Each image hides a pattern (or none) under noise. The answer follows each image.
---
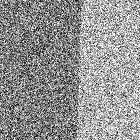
a sharp edge
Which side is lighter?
right
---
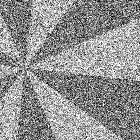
spokes from one point
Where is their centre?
middle left
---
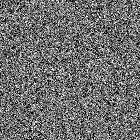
only noise
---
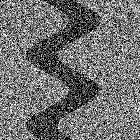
a wavy band
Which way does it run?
top to bottom
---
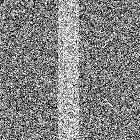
one vertical stripe
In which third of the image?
middle
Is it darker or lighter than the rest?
lighter
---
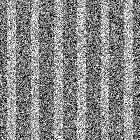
vertical stripes
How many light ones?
6
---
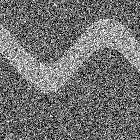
a wavy band
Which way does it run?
left to right
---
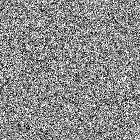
only noise
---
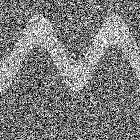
a wavy band
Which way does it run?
left to right
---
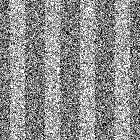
vertical stripes
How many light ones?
4
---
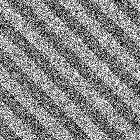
diagonal stripes
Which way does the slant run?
top left to bottom right
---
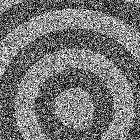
rings round one point
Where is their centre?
bottom middle
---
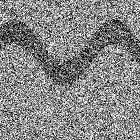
a wavy band
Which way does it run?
left to right
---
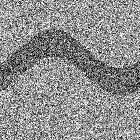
a wavy band
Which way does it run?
left to right
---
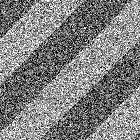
diagonal stripes
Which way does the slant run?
bottom left to top right
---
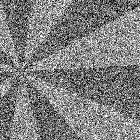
spokes from one point
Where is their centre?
middle left
